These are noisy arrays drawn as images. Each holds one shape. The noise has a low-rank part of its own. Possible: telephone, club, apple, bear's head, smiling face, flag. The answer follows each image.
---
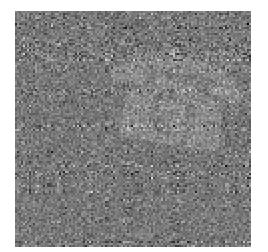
telephone
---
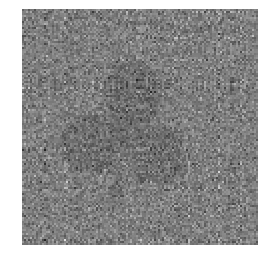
club
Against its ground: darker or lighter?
darker
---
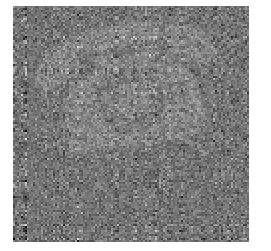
telephone
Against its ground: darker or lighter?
lighter
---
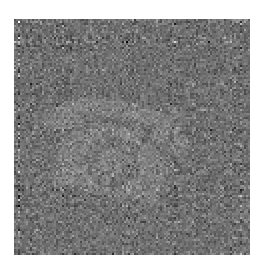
telephone
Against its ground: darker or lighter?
lighter
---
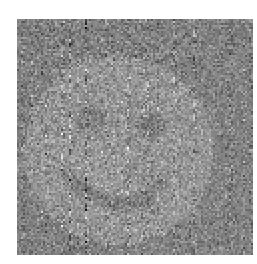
smiling face
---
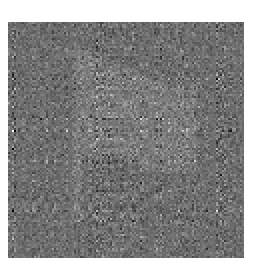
flag
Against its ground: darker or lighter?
lighter
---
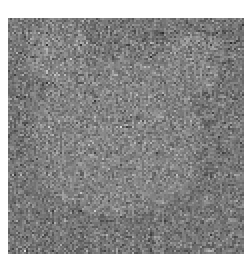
bear's head
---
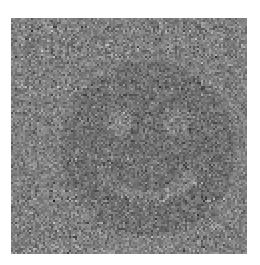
smiling face
